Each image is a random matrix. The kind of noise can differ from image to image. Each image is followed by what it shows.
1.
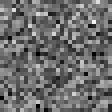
independent entries
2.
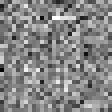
low rank plus noise
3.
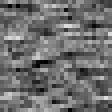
streaked along the rows
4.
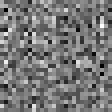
low rank plus noise
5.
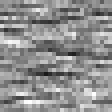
streaked along the rows
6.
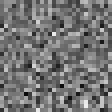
low rank plus noise
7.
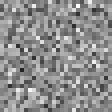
independent entries
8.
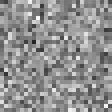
independent entries
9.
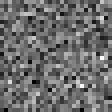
independent entries
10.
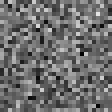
independent entries
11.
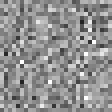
low rank plus noise
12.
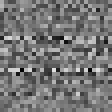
rows of uneven size
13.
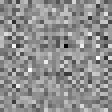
low rank plus noise
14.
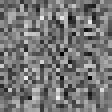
low rank plus noise
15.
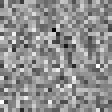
low rank plus noise
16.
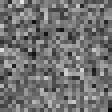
independent entries
